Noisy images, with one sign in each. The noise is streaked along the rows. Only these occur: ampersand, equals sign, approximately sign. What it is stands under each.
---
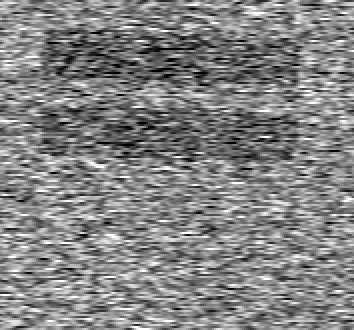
equals sign
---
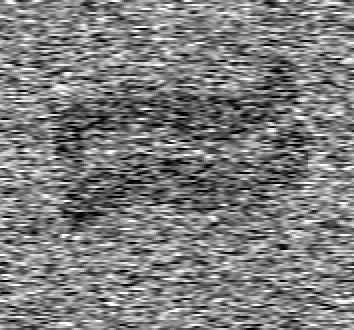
approximately sign
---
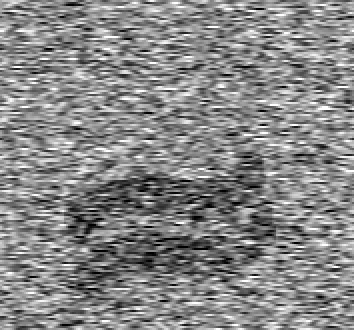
approximately sign
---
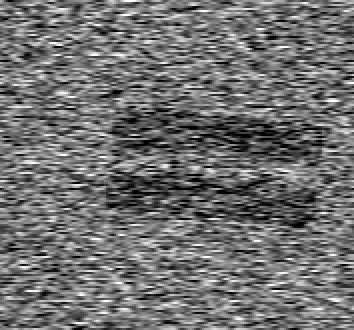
equals sign
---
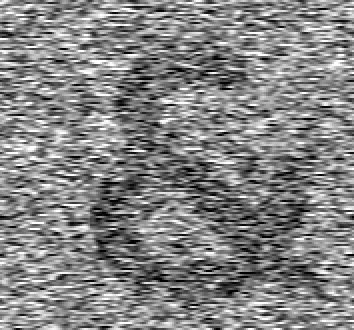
ampersand
